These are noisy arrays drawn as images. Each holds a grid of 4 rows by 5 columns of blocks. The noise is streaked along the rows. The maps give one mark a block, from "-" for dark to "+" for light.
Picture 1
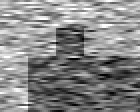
+ + + + +
+ + - + +
+ - - - -
+ - - - -
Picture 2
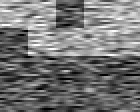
+ + - + +
- + + + +
- - - - -
- - - - -
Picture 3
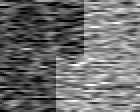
- - - + +
- - - + +
- - + + +
- - + + +
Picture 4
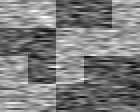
+ + - - +
- - + + +
+ - + - -
+ + - - -
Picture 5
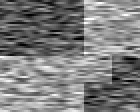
- - - + +
- - - + +
+ + + + -
+ + + - -
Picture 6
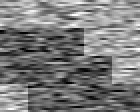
+ + + + +
- - - + +
- - - - +
+ - - - -
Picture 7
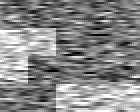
- - - - -
+ + - - -
+ - - - -
- - + + +
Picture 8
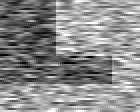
- - + + +
- - + + +
- - - - +
+ + + + +
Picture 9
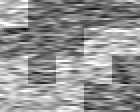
+ - - - -
- - - + +
+ - + + -
+ + + - -
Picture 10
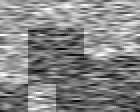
+ + + + +
+ - - + +
+ - - - -
- + - - -
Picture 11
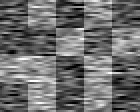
- + - + -
- - + - +
+ + - + -
- + - + -
